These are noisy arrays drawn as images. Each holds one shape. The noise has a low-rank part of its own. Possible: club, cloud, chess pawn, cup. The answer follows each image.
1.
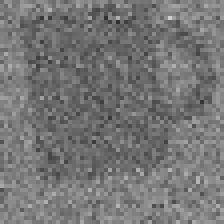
cup
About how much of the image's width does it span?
nearly all
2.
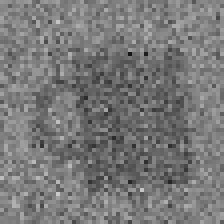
cup
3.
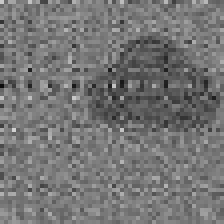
cloud
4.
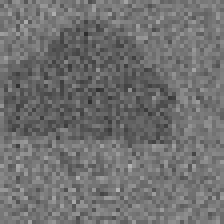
cloud
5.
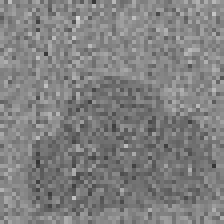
cloud
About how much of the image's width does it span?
nearly all
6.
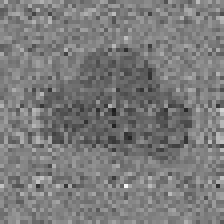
cloud
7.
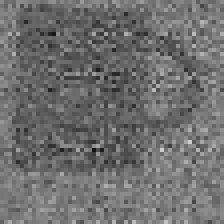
cup
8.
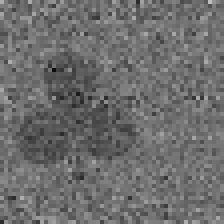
club
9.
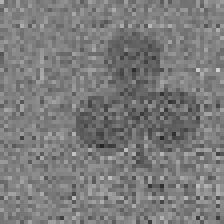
club
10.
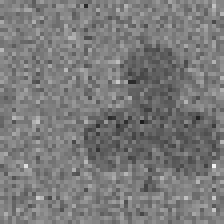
club
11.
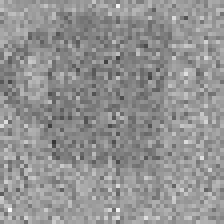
cup
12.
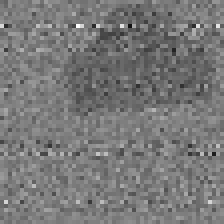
cloud
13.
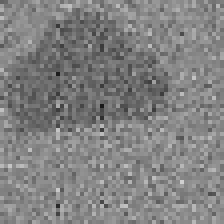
cloud
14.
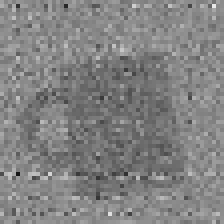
cup
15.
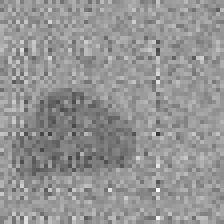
cloud
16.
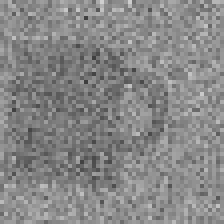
cup
